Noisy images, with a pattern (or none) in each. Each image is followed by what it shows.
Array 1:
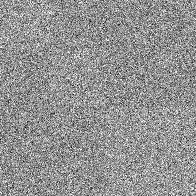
blocks along the diagonal
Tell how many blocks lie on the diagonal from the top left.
3
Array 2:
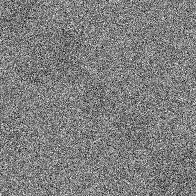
blocks along the diagonal
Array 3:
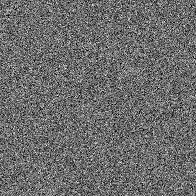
only noise
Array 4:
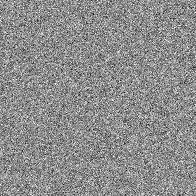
only noise
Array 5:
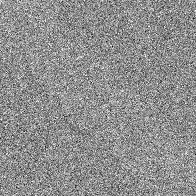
a diagonal band
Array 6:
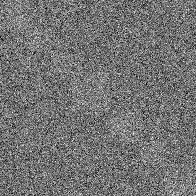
blocks along the diagonal
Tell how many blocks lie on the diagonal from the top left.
7
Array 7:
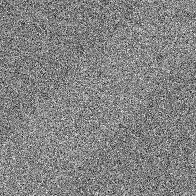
a diagonal band
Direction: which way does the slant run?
bottom left to top right
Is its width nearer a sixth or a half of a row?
a half
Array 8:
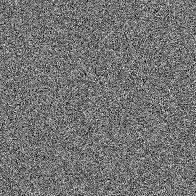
only noise
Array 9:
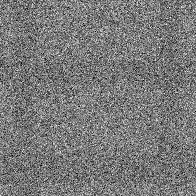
bands of rows crossing bands of columns
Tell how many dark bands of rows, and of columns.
2 and 2
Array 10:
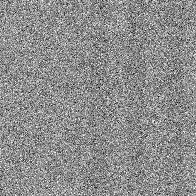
bands of columns
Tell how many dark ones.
3
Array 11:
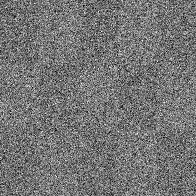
a checkerboard
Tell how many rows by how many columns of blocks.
3 by 5
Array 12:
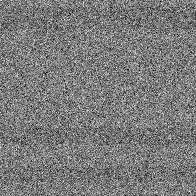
bands of rows
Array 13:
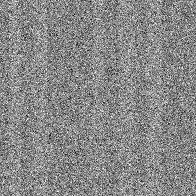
bands of columns
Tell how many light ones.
5
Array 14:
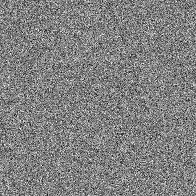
only noise
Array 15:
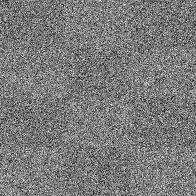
a checkerboard
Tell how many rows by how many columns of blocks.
4 by 3
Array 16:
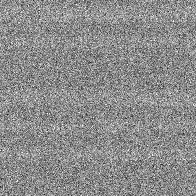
bands of rows
